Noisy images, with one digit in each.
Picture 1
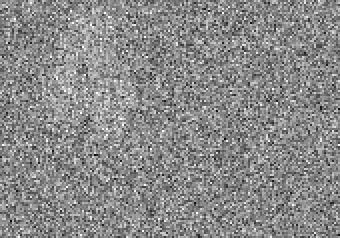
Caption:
light 4
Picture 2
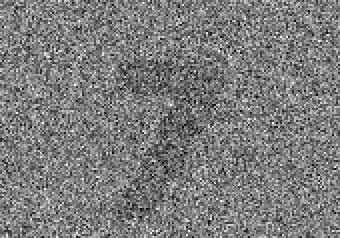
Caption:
dark 7
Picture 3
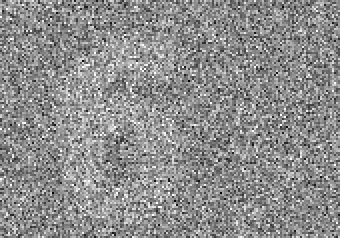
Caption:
light 6
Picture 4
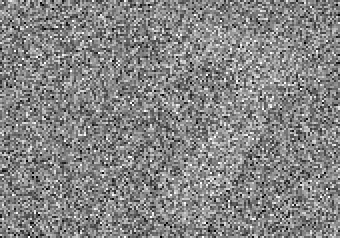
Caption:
light 7
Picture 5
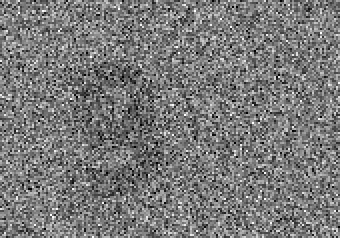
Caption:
dark 9
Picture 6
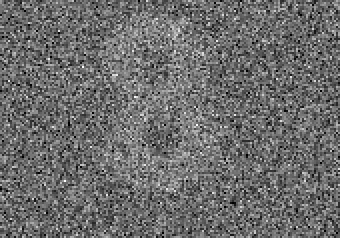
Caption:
light 8
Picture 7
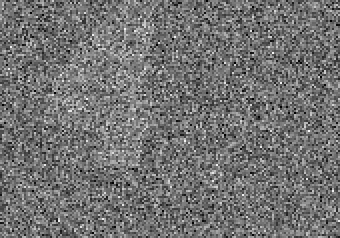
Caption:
light 4
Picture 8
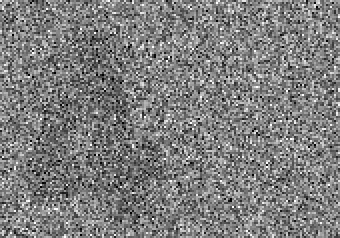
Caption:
dark 4
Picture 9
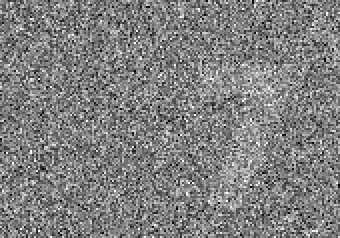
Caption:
light 7
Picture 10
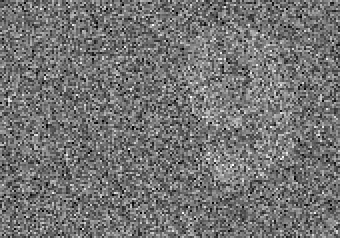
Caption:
light 9
